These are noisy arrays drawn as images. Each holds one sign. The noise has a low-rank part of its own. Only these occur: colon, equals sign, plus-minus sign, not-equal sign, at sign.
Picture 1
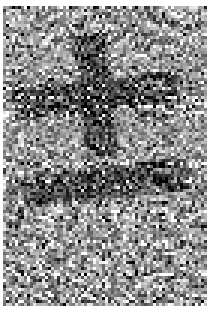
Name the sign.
plus-minus sign
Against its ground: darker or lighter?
darker
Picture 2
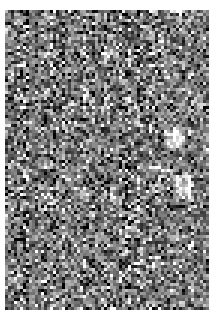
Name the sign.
colon
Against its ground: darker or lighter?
lighter
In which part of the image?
middle right
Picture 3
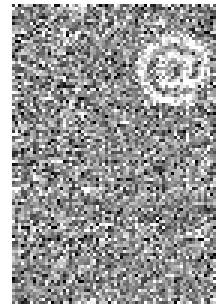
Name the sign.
at sign
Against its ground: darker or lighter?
lighter
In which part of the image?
top right
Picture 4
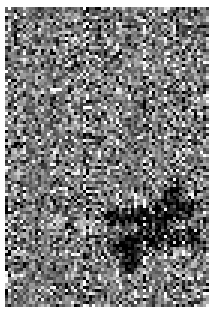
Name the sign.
not-equal sign
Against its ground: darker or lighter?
darker
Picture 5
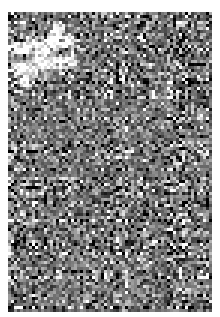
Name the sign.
not-equal sign
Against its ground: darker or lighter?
lighter
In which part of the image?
top left
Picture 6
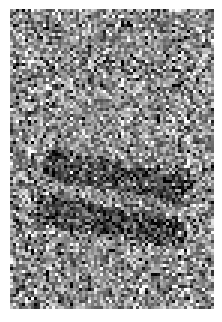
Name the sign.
equals sign
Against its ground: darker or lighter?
darker
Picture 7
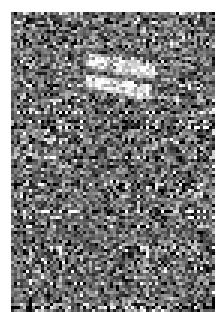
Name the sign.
equals sign
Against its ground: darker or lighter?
lighter
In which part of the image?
top middle
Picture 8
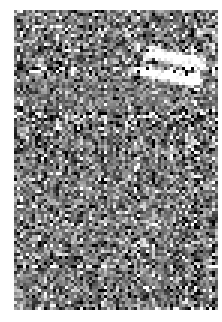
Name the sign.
equals sign
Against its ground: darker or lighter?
lighter
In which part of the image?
top right
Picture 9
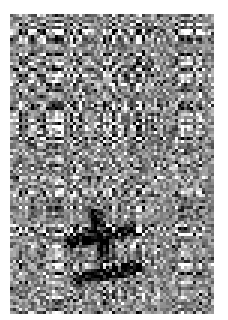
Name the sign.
plus-minus sign
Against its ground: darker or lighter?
darker
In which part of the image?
bottom middle
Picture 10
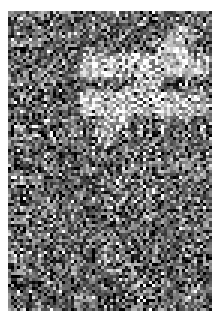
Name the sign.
not-equal sign
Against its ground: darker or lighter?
lighter
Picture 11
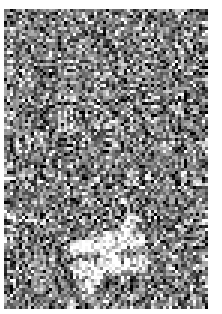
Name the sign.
not-equal sign
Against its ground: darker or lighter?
lighter
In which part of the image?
bottom middle
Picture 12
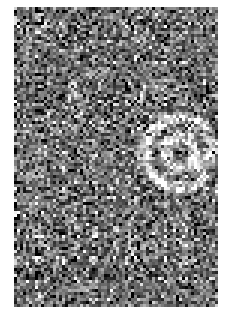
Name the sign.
at sign
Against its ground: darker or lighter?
lighter
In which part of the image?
middle right
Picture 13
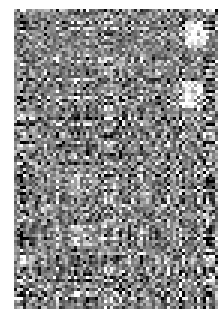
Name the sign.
colon
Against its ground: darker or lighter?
lighter
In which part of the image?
top right
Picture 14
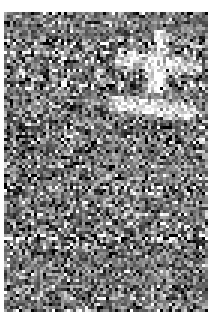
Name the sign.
plus-minus sign
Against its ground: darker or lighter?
lighter
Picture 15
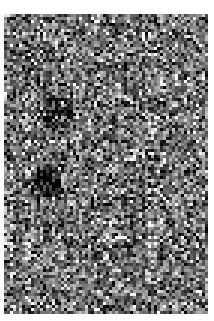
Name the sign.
colon
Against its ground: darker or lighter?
darker
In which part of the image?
middle left
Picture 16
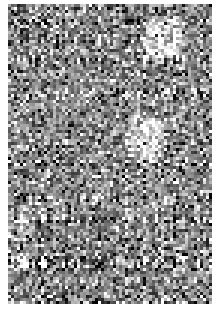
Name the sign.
colon
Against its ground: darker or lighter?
lighter
